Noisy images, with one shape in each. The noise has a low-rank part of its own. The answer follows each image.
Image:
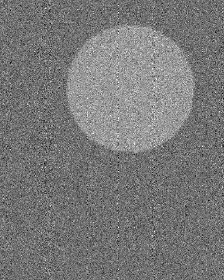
disc
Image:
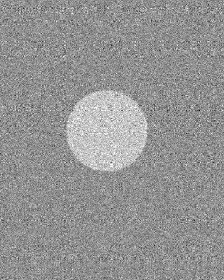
disc
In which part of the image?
centre
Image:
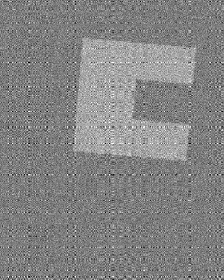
square with a notch
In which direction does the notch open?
right
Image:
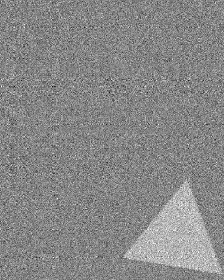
triangle
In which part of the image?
bottom right
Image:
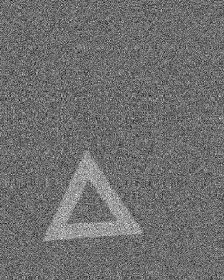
triangle frame
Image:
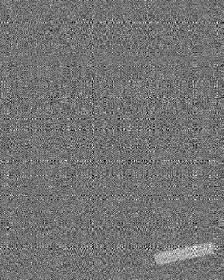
bar
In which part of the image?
bottom right
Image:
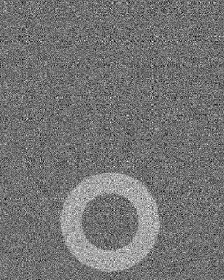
ring
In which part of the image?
bottom middle
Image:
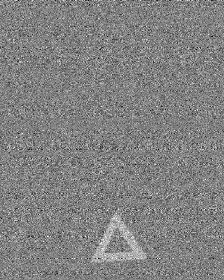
triangle frame
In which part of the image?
bottom middle
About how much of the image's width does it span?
a quarter
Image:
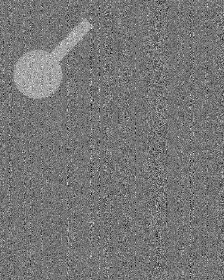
lollipop
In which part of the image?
top left
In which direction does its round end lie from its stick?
down and left
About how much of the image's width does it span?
a third
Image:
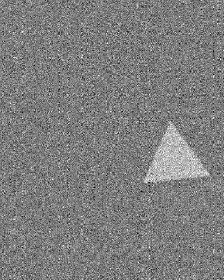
triangle
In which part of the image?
middle right
